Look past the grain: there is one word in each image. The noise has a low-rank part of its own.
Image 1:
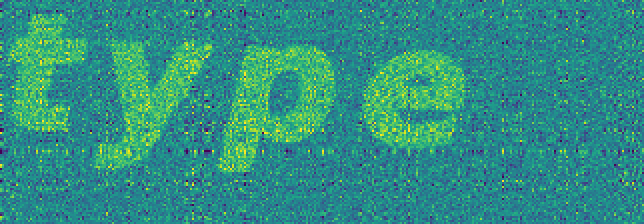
type
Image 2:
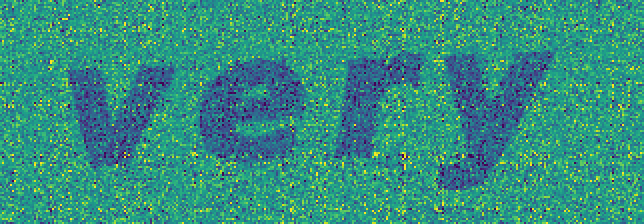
very
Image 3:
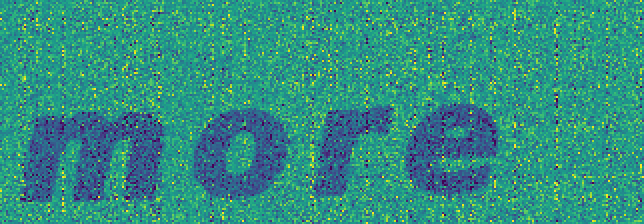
more
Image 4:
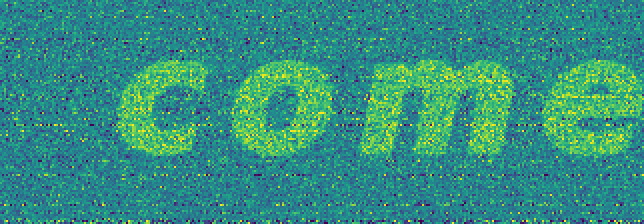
come
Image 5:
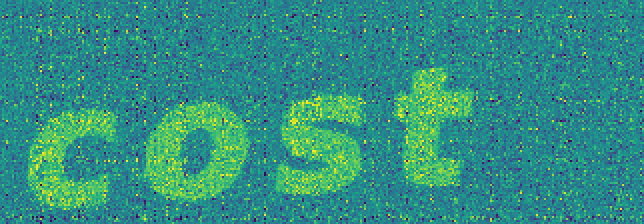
cost
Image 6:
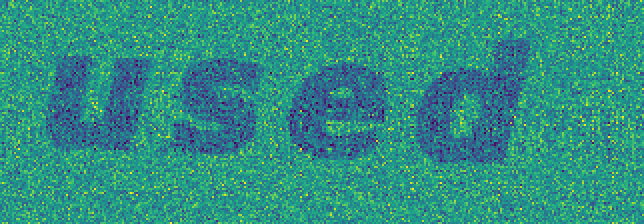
used
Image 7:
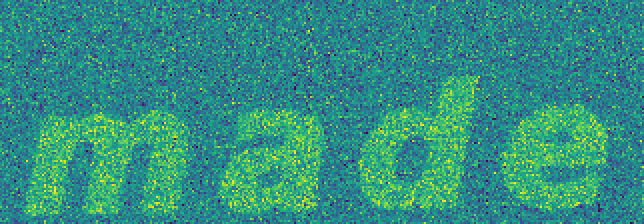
made
